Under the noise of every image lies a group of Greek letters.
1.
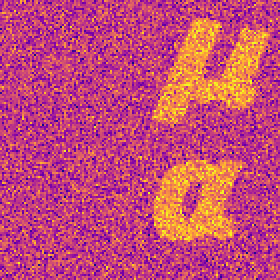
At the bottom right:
alpha
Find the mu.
top right
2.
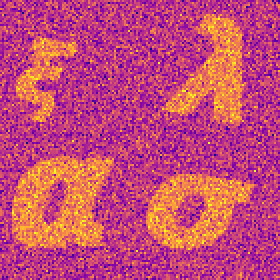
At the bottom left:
alpha
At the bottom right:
sigma
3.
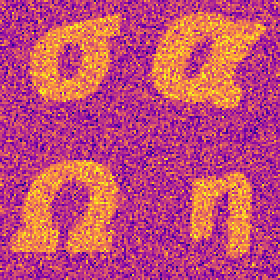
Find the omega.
bottom left
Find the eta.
bottom right
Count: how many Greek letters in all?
4
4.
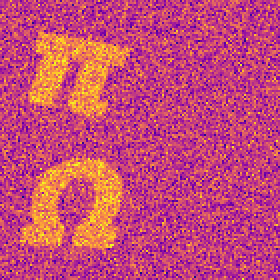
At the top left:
pi
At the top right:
nothing
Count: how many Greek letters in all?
2
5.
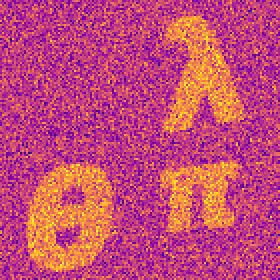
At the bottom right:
pi
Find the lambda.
top right
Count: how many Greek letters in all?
3
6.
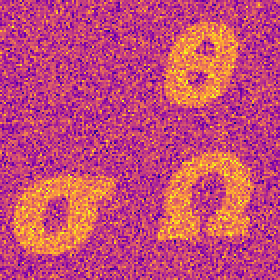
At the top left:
nothing
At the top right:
theta
